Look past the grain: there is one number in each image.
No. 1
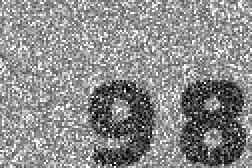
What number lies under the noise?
98
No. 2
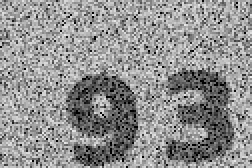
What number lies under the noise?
93
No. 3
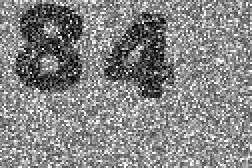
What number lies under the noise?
84
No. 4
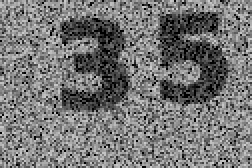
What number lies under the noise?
35
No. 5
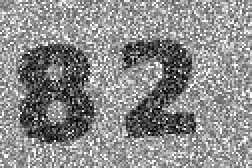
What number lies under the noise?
82
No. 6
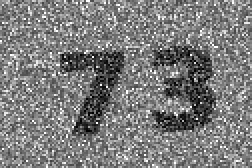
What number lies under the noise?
73
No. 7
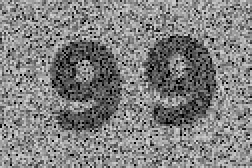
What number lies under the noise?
99
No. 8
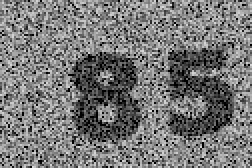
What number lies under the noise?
85
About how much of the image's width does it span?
two thirds
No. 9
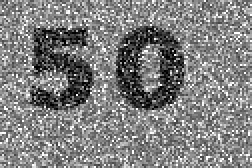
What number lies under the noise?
50
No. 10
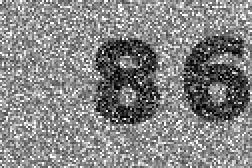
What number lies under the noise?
86
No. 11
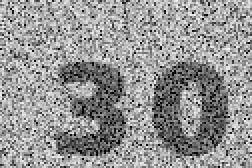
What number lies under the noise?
30
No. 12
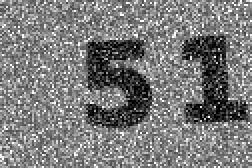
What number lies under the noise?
51
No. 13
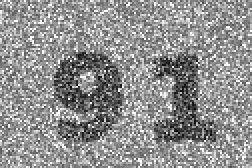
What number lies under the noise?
91
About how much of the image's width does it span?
two thirds
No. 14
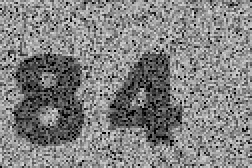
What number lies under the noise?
84
